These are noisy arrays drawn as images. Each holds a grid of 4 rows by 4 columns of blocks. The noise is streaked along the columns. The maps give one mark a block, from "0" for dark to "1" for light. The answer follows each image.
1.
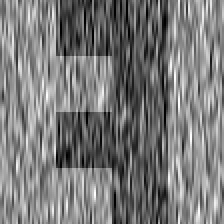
1001
1101
1001
1101
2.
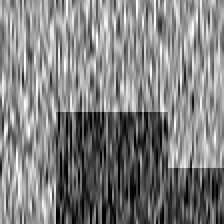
1111
1111
1001
1000
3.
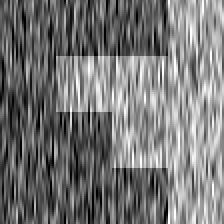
0001
0111
0011
0001
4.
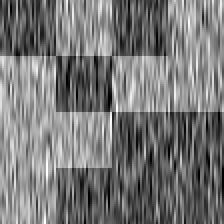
0101
1011
1100
1000
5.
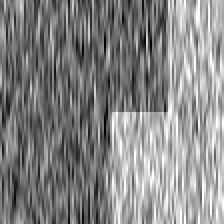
0001
0001
0011
0011
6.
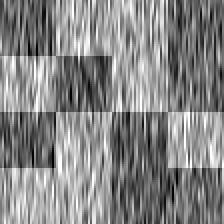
0110
1010
0101
1100
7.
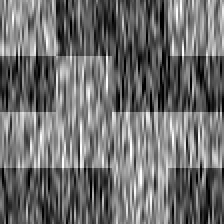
1001
0100
1111
0010
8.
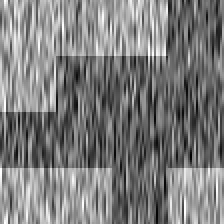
1110
1000
0000
1101
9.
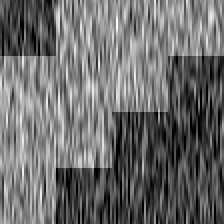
0111
1110
1100
1000
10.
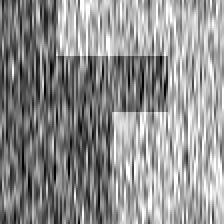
0111
0001
0011
0011
